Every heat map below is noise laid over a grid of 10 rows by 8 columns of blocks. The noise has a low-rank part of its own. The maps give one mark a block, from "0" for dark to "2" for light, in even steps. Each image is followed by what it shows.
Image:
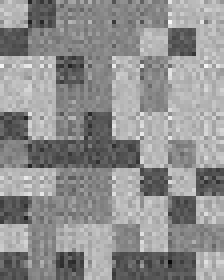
2 0 1 1 1 1 2 2
0 1 1 1 1 2 0 2
2 2 0 1 2 1 2 2
2 2 1 1 2 1 2 2
0 2 1 0 2 2 2 2
1 0 0 0 0 2 1 2
2 2 1 1 2 0 2 0
0 1 1 1 2 2 0 2
2 1 2 2 1 2 1 1
0 1 0 2 0 0 0 2
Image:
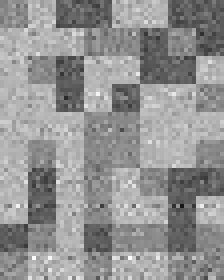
1 2 0 0 2 2 0 0
2 2 2 1 1 0 1 0
2 1 0 2 2 0 0 2
2 2 0 2 0 2 2 1
2 2 2 1 1 2 2 2
2 1 2 1 1 2 2 1
2 0 2 1 2 1 0 0
2 0 2 1 2 2 0 2
0 1 2 0 1 1 0 1
1 2 2 1 2 2 1 1
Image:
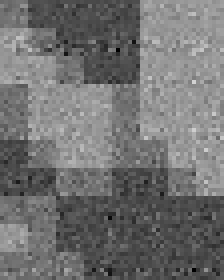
1 0 0 0 0 2 2 2
2 1 0 0 0 2 2 2
2 2 1 0 0 2 2 2
1 2 2 2 1 2 2 2
1 2 2 2 1 2 2 2
0 1 2 2 1 1 2 2
0 0 1 1 0 0 1 2
1 1 0 0 0 0 0 0
2 1 0 0 0 0 0 0
1 1 1 0 0 0 0 0
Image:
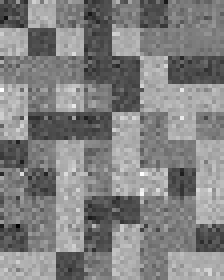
0 2 1 0 1 0 1 1
2 0 2 0 2 1 1 1
1 1 1 0 0 2 0 0
2 1 2 1 0 2 2 2
2 0 0 0 2 1 2 1
0 1 2 1 2 1 1 2
1 0 2 1 2 2 0 2
1 1 2 0 0 1 1 2
0 1 2 0 2 1 1 0
2 2 0 1 2 1 2 2
